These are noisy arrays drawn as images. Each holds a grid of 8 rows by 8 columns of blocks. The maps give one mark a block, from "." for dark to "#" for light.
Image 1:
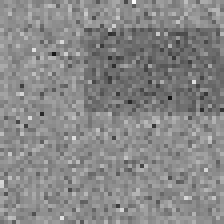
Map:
########
###.....
###.....
###.....
########
########
########
########
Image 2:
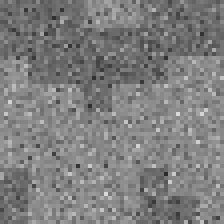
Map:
...##...
........
#.....##
###.####
########
########
.####.##
.####..#
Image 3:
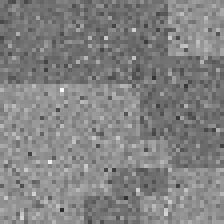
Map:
......##
......##
........
#####...
#####...
######..
####..##
###..###
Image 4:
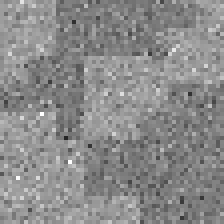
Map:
##.....#
##....##
#..#####
...###..
##.##...
###.....
###.....
#####...
